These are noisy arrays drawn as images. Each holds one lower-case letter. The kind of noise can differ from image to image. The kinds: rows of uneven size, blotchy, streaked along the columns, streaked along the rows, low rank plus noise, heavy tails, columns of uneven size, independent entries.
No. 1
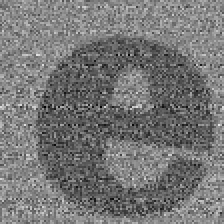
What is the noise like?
rows of uneven size
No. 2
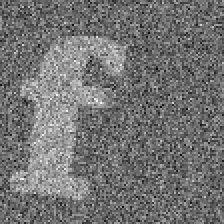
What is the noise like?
independent entries
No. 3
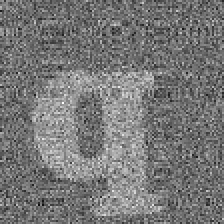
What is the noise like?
low rank plus noise
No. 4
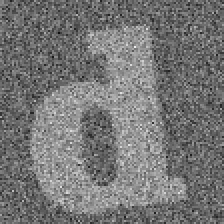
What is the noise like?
independent entries
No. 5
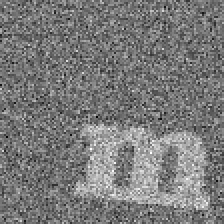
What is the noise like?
independent entries
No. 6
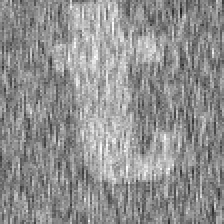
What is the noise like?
streaked along the columns
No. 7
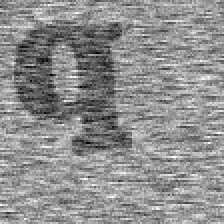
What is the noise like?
streaked along the rows
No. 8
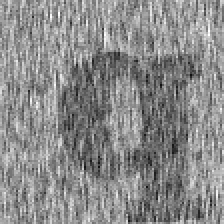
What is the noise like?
streaked along the columns
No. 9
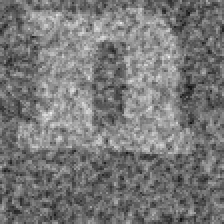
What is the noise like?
blotchy
